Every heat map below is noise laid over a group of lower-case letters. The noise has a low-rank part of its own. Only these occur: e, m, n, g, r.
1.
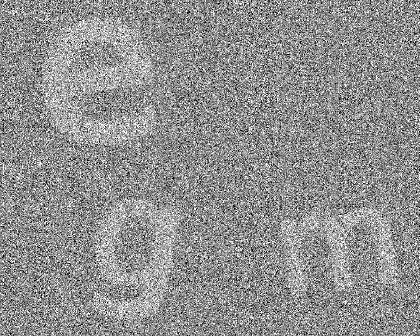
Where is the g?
bottom left
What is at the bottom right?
m
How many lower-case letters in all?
3
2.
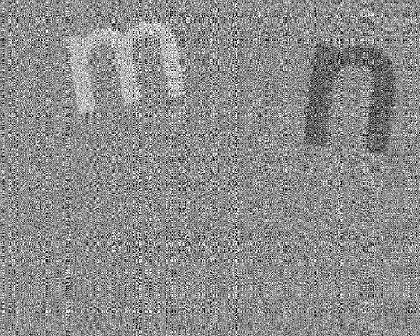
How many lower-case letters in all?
2
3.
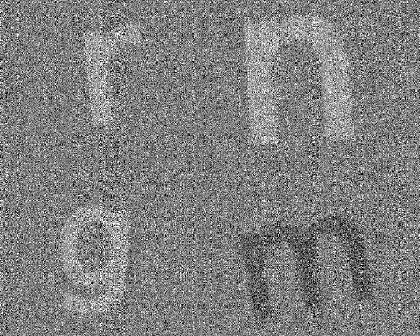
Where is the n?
top right
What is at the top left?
r
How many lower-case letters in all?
4
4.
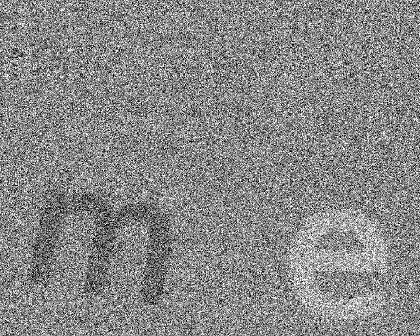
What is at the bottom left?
m
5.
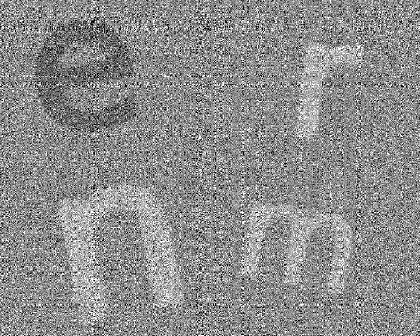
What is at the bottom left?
n
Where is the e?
top left
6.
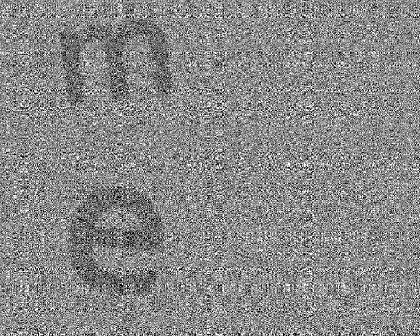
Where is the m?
top left
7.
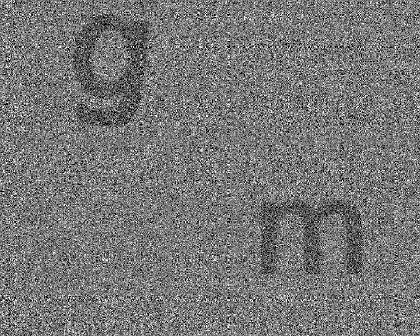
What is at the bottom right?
m
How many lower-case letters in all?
2
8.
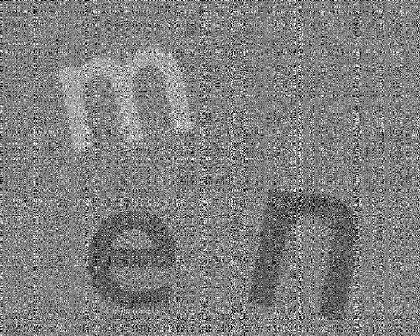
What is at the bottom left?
e
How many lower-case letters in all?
3
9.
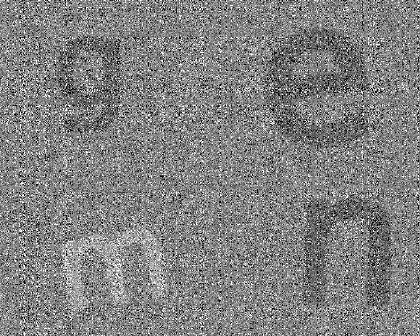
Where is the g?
top left
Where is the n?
bottom right
